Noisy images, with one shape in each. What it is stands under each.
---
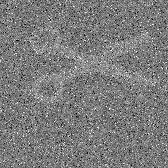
pair of scissors
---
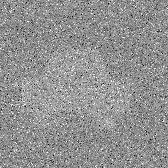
car
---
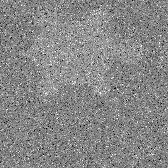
turtle
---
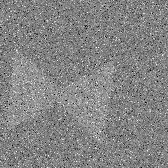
bow tie
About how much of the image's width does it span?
two thirds
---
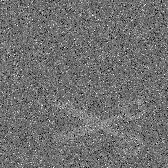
pair of scissors
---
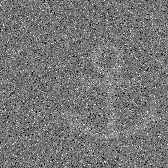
anchor
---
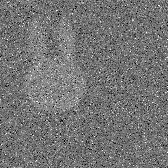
rabbit's head
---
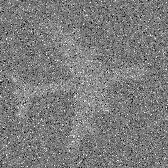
airplane
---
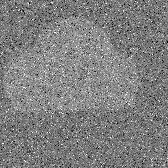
cloud
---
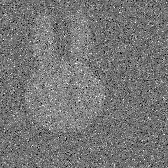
rabbit's head
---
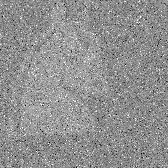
chess knight
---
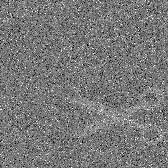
pair of scissors
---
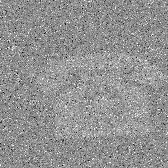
telephone
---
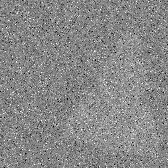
chess pawn
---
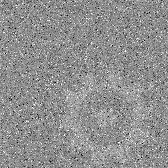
gear
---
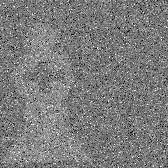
chess bishop
